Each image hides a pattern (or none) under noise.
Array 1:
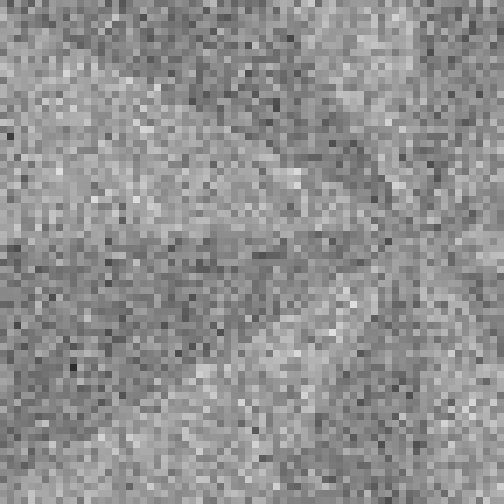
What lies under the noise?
spokes from one point
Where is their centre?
middle right
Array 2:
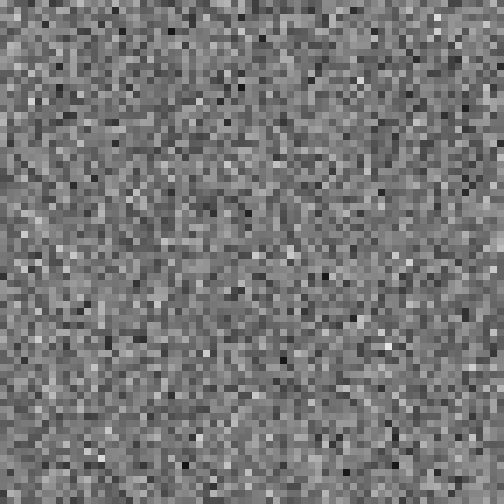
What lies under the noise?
only noise
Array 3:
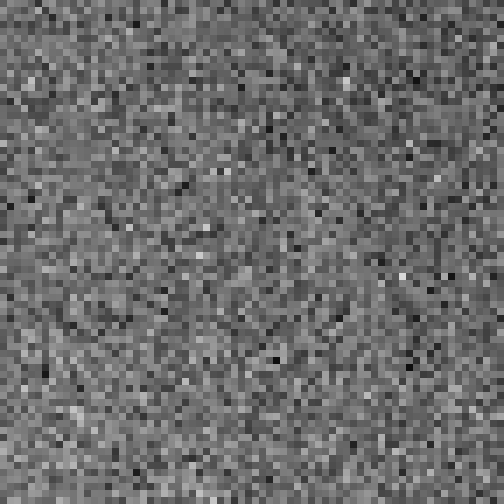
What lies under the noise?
a smooth slope
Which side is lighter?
bottom left
